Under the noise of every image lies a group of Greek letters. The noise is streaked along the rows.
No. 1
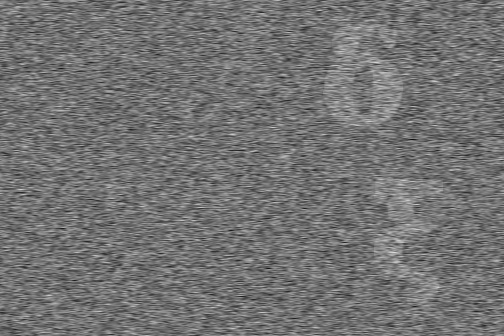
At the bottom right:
xi
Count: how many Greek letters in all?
2
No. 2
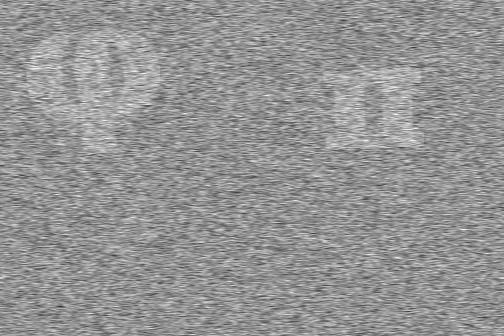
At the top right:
pi
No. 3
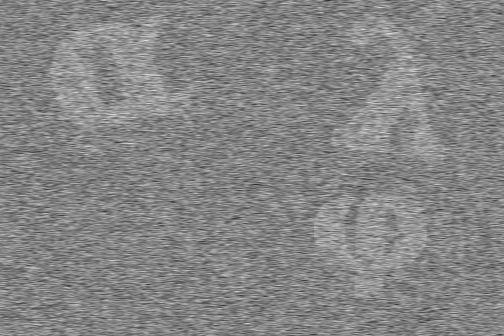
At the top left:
alpha
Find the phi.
bottom right
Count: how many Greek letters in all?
3
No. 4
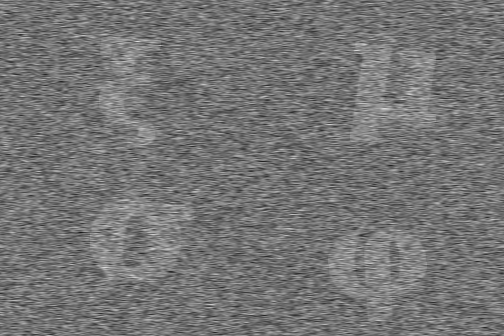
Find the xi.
top left
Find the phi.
bottom right
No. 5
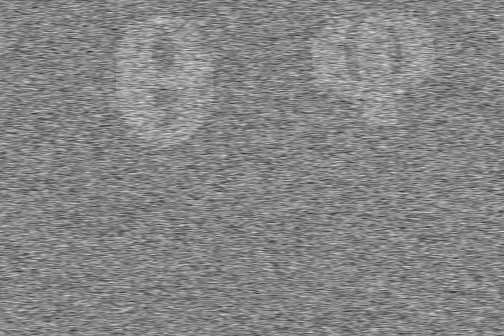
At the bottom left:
nothing
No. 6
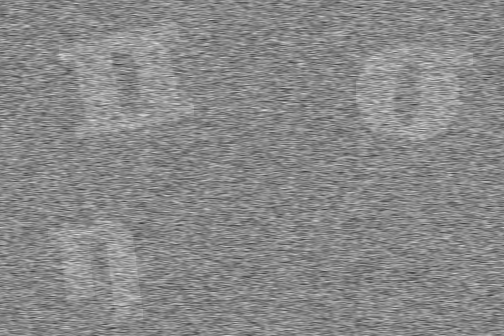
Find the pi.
top left
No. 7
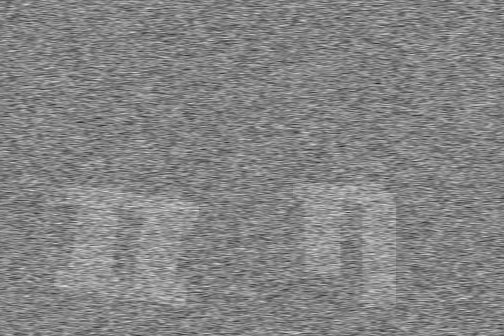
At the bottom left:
pi
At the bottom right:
eta
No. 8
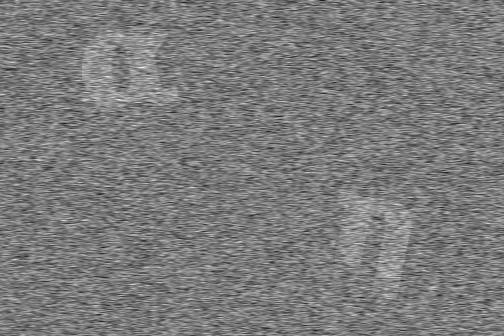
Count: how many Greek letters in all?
2
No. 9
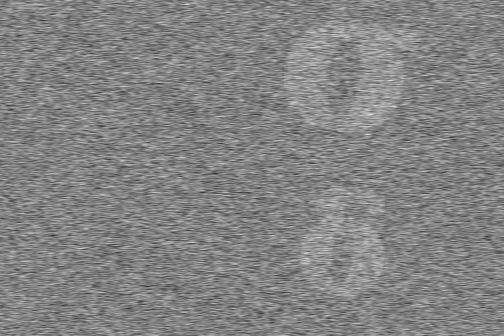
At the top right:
sigma
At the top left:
nothing
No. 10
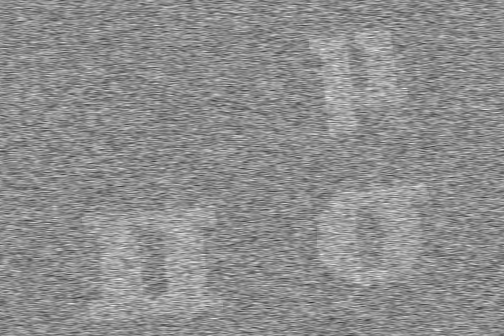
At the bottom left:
pi
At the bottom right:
sigma
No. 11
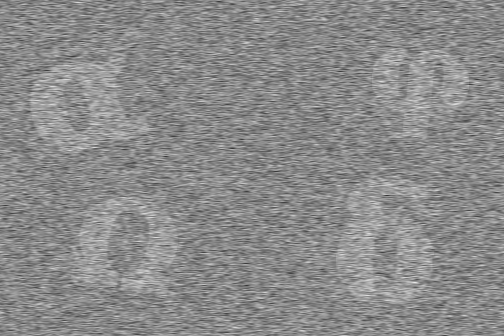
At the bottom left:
omega
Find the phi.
top right
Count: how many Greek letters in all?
4
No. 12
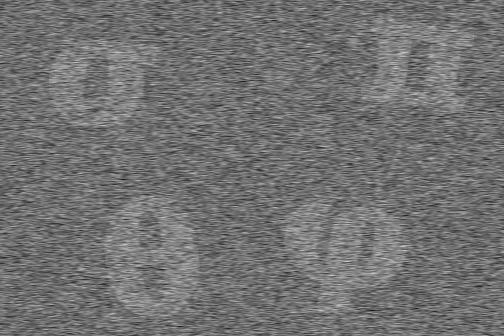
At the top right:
pi
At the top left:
sigma
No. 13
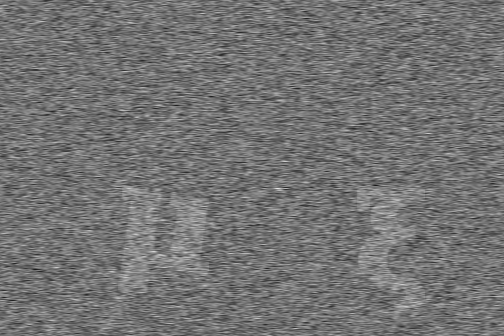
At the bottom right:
xi
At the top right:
nothing
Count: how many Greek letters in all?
2
